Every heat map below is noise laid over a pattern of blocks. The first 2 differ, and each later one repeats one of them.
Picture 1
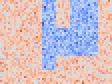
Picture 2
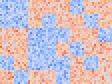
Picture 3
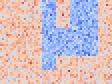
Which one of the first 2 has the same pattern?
1
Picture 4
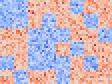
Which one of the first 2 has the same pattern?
2
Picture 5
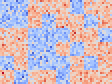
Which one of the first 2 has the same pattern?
2
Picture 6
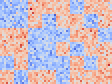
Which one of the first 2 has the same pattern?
2
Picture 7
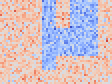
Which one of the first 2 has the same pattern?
1
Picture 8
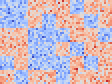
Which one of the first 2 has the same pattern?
2
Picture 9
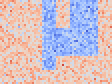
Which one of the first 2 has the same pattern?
1
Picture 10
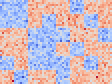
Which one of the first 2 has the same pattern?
2
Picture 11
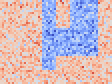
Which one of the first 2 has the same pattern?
1
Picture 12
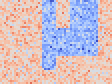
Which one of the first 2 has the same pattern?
1
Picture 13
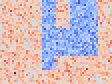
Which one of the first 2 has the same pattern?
1
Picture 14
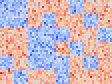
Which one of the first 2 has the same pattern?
2
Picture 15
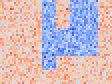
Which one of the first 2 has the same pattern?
1
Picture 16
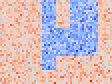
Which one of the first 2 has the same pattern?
1
